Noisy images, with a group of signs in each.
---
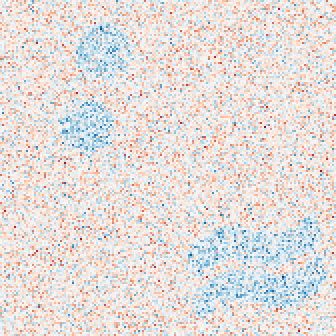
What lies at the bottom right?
approximately sign
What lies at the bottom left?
nothing
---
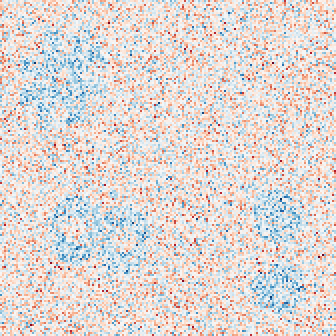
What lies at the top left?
hash sign
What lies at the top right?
nothing
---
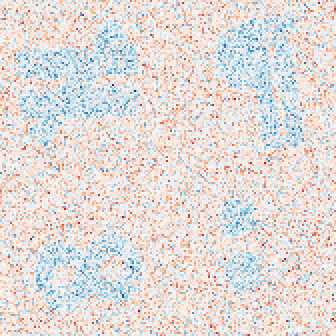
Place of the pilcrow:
top right
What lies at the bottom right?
colon
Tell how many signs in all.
4
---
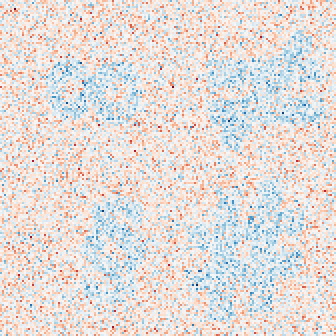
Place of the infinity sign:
top left
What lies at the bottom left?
section sign
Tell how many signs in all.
4
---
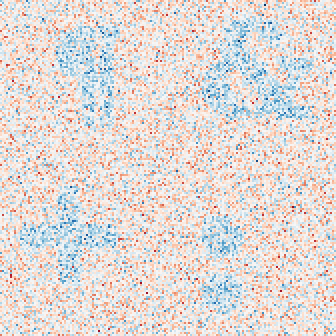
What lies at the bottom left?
plus sign
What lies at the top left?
pilcrow
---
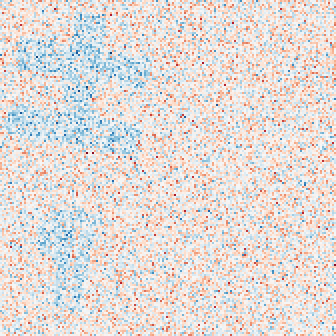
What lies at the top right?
nothing
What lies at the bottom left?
pilcrow
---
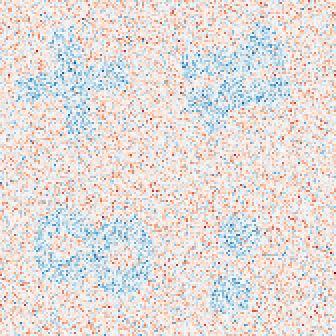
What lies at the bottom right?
colon
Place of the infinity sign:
bottom left
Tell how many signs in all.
4
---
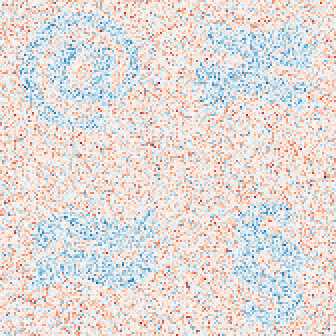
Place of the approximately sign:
bottom left
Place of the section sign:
bottom right
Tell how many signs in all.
4
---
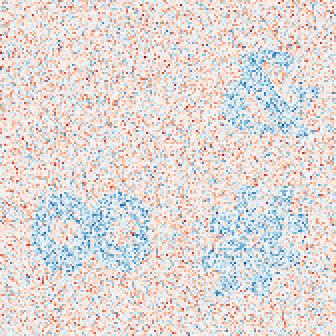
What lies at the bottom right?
hash sign
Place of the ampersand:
top right
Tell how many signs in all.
3
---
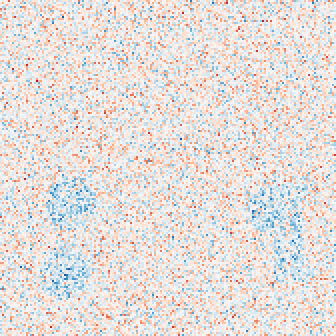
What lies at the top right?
nothing
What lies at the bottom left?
colon
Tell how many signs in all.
2
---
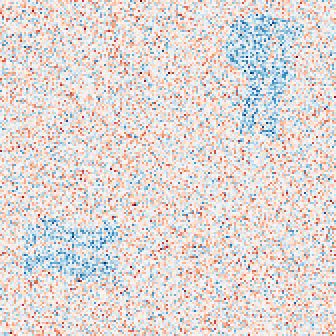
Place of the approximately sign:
bottom left
